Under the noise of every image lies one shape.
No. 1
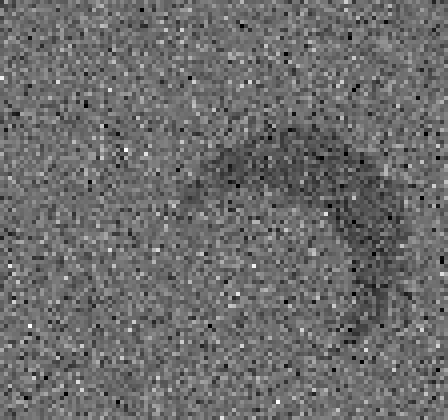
dark crescent
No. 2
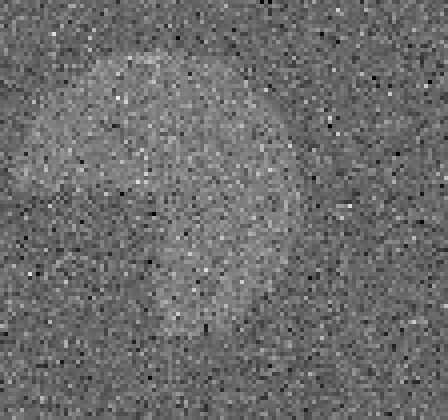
light disc with a wedge cut out
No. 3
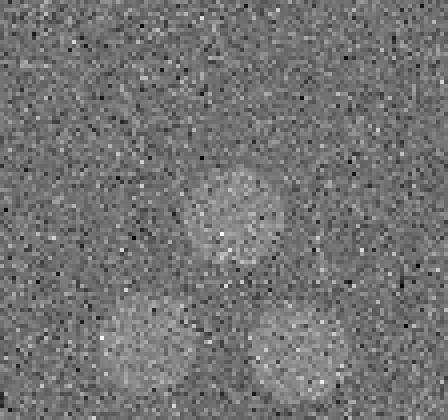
light three dots
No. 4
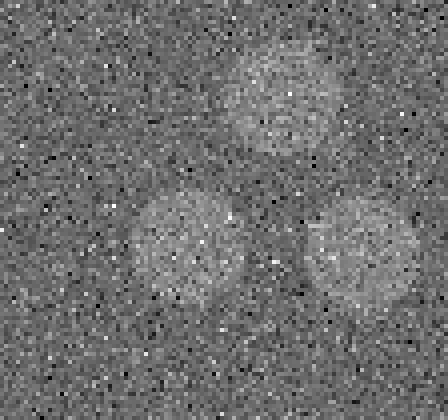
light three dots
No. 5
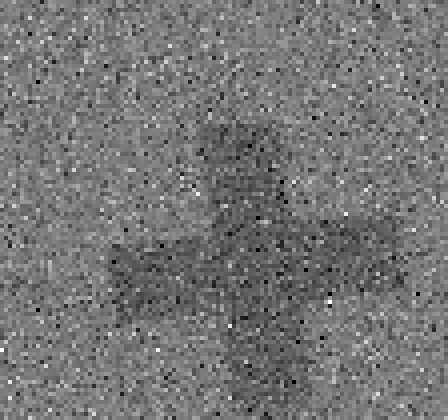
dark cross
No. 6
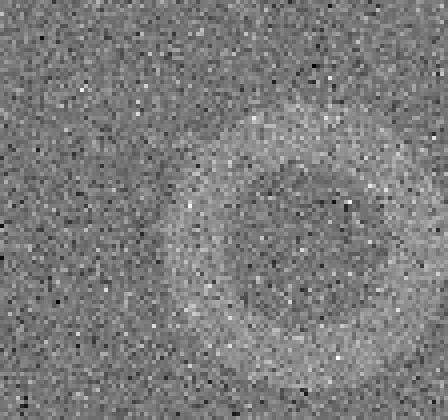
light ring
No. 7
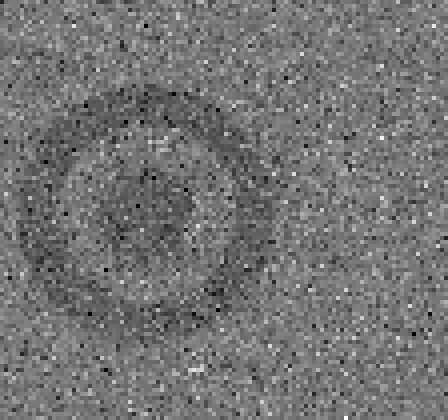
dark bullseye
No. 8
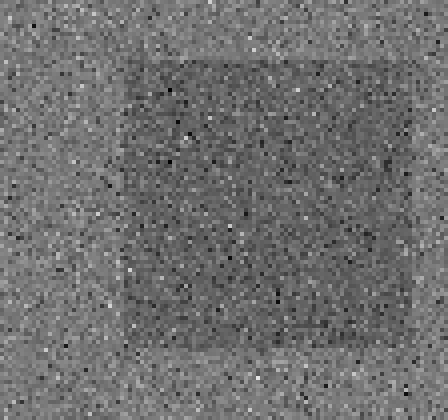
dark square
